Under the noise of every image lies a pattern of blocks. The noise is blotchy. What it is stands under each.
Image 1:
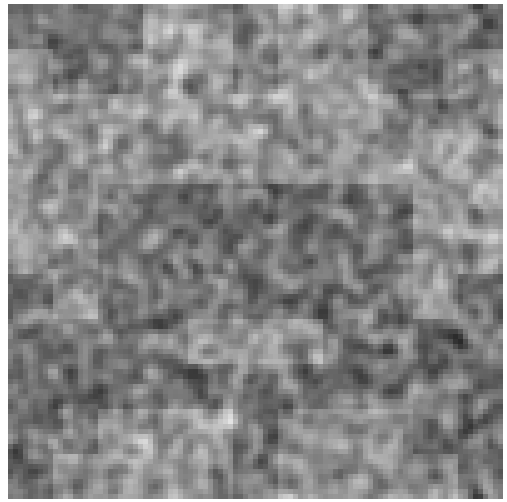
left and right mirror each other
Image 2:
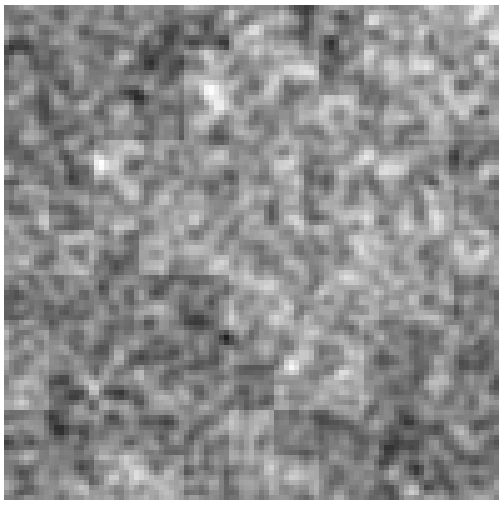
mirrored about the diagonal from the bottom left
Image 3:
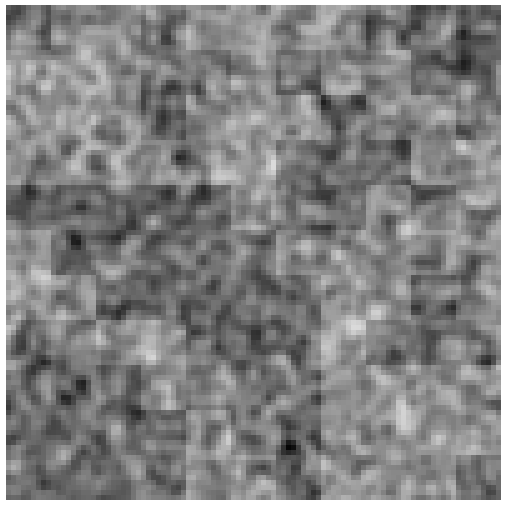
mirrored about the diagonal from the bottom left
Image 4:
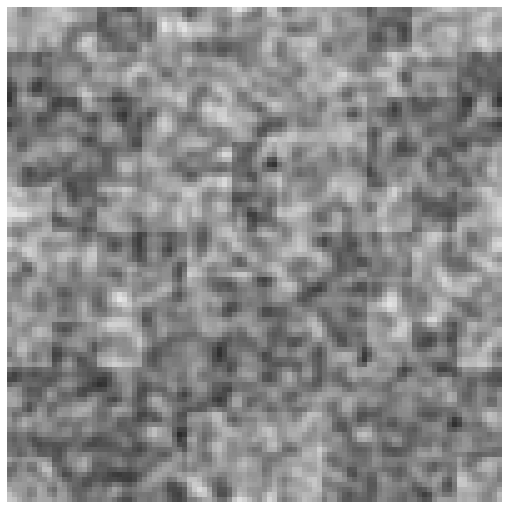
left and right mirror each other
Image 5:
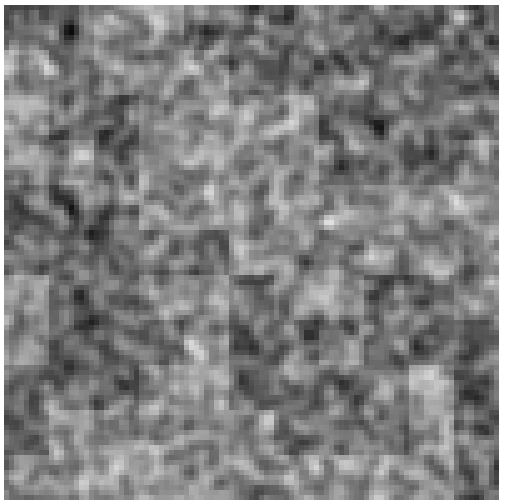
no symmetry
